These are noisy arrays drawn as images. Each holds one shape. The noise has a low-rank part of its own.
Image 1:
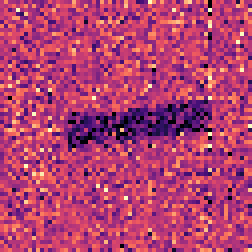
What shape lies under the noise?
bar
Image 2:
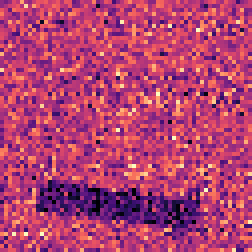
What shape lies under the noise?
bar
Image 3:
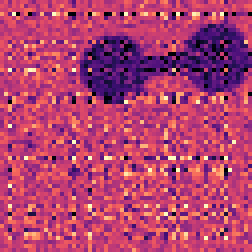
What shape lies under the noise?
dumbbell
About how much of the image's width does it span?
two thirds
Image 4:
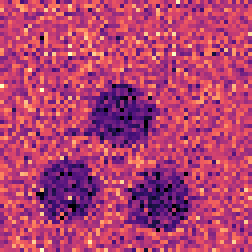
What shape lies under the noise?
three dots
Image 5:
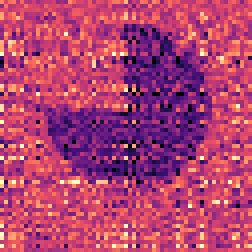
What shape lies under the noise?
disc with a wedge cut out
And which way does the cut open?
up and left
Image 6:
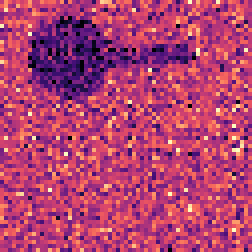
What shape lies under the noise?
lollipop
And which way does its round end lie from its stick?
left
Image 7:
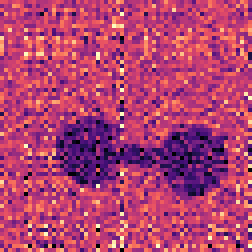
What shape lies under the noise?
dumbbell
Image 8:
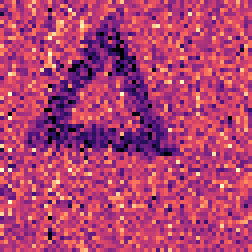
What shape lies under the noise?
triangle frame
